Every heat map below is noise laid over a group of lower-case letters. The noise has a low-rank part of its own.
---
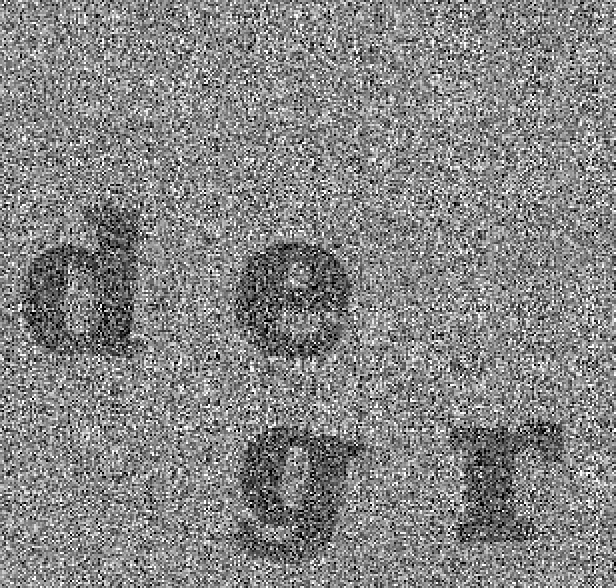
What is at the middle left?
d
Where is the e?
centre
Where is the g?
bottom middle
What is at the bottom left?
nothing
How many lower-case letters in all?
4
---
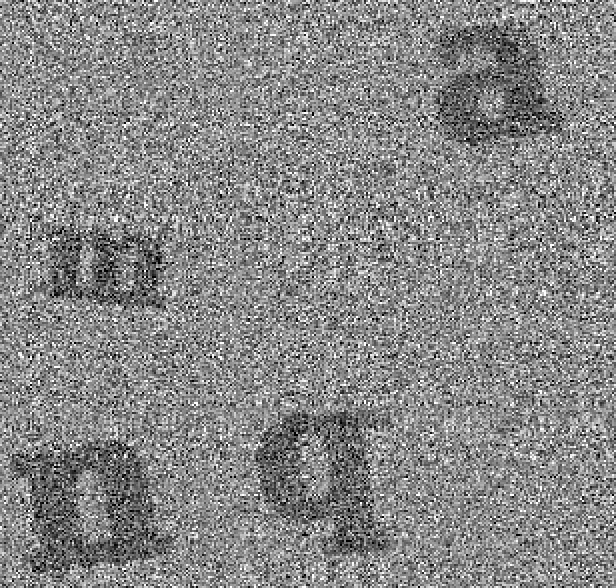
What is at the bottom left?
n
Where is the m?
middle left
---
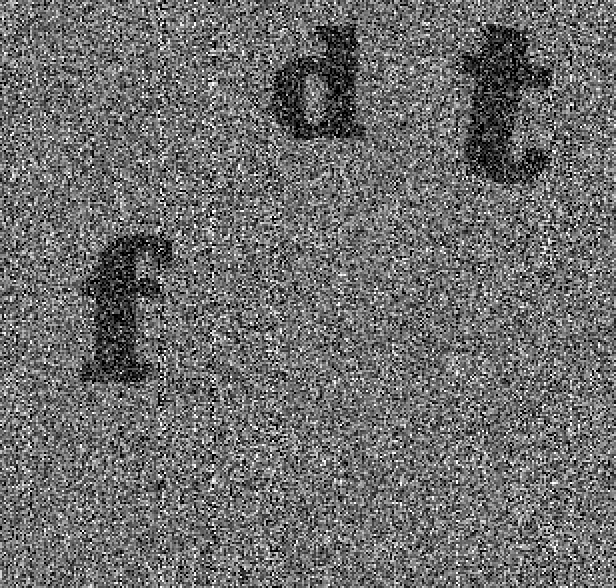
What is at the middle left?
f
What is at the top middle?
d
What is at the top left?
nothing
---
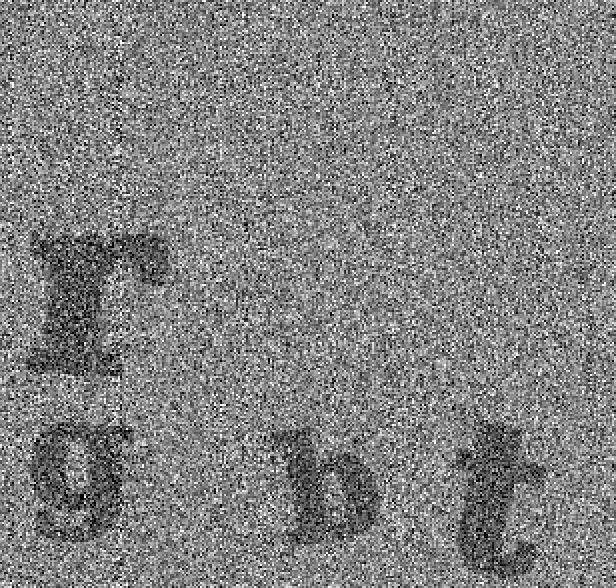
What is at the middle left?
r
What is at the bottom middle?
b
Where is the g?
bottom left
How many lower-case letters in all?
4
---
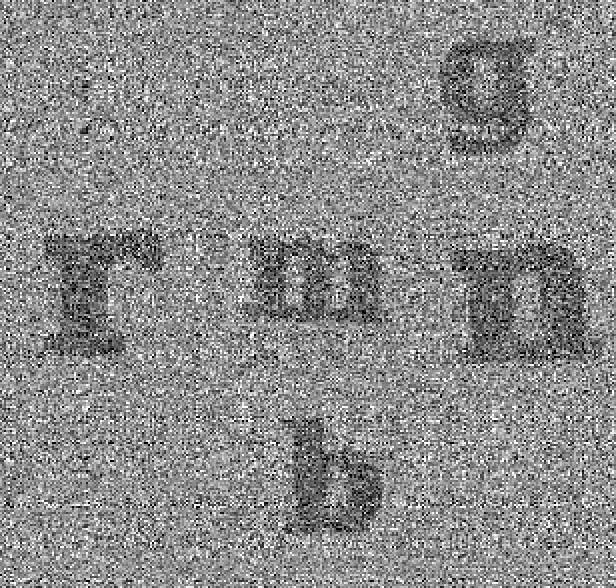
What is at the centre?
m
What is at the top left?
nothing
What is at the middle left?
r
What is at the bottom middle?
b
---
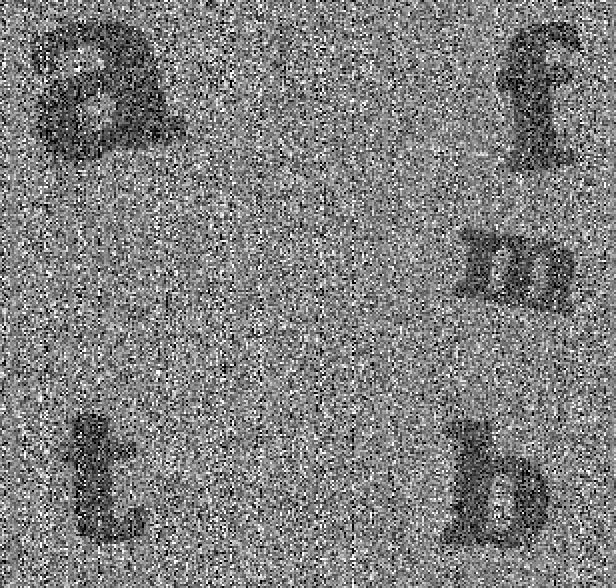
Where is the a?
top left
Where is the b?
bottom right
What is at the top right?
f
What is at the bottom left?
t
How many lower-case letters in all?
5
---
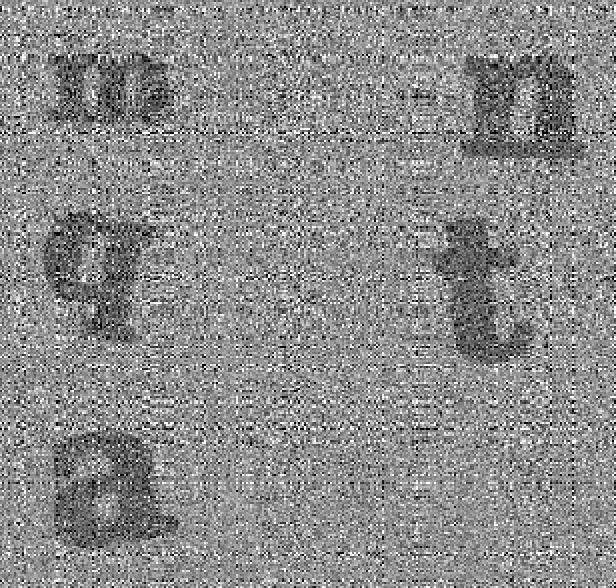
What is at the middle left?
q
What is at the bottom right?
nothing
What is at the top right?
n
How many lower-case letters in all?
5
